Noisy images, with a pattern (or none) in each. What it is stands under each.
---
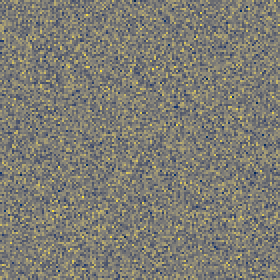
only noise
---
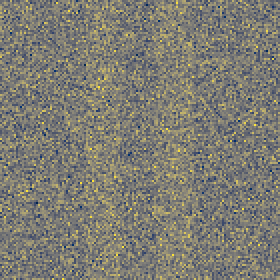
bands of columns
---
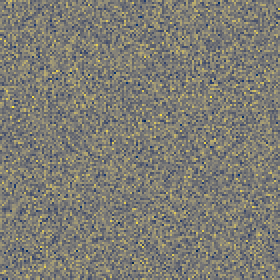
only noise
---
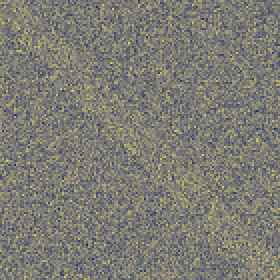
a diagonal band
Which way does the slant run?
top left to bottom right
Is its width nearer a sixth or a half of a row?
a sixth
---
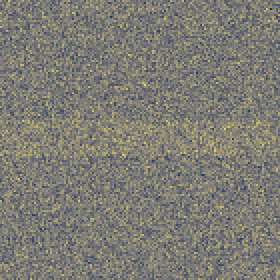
one band of rows
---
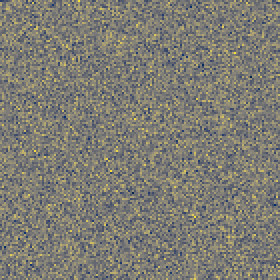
only noise
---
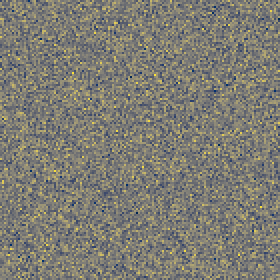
only noise
